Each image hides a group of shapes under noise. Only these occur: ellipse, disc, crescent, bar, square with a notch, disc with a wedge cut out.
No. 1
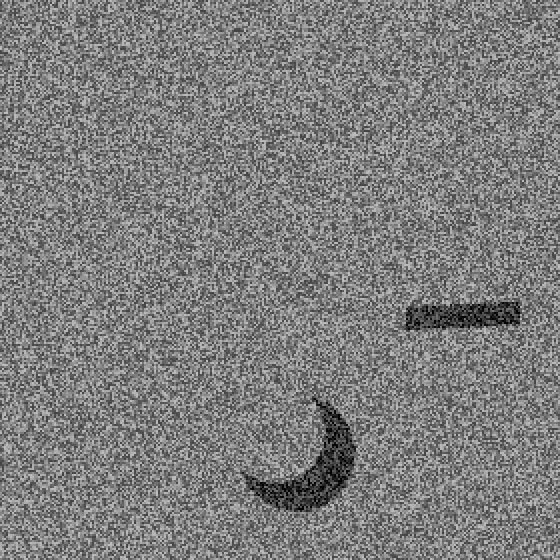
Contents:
middle right: dark bar; bottom middle: dark crescent
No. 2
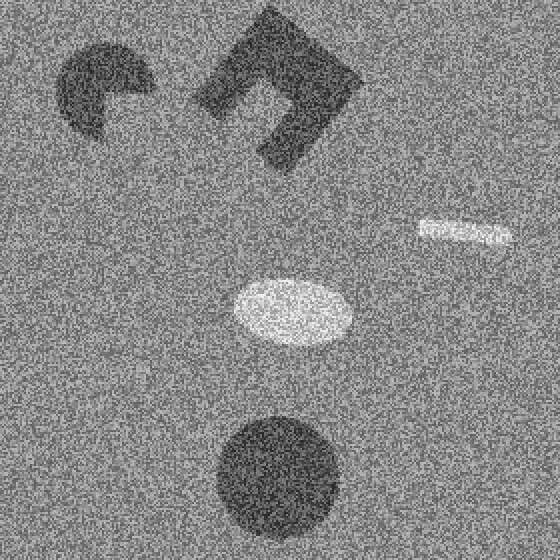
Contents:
top left: dark disc with a wedge cut out; top middle: dark square with a notch; centre: light ellipse; middle right: light bar; bottom middle: dark disc
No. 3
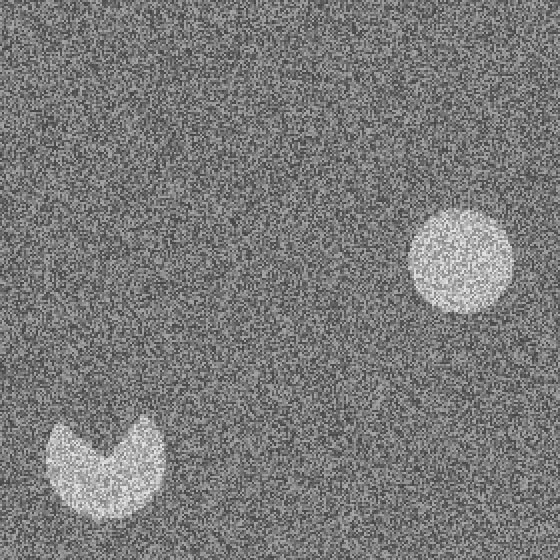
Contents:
middle right: light disc; bottom left: light disc with a wedge cut out
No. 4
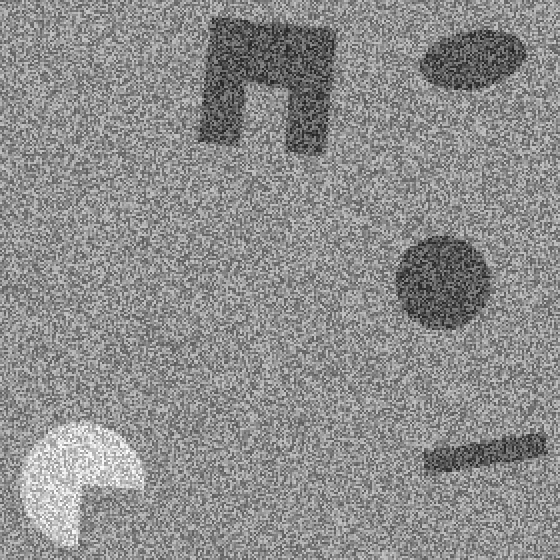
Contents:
top middle: dark square with a notch; top right: dark ellipse; middle right: dark disc; bottom left: light disc with a wedge cut out; bottom right: dark bar
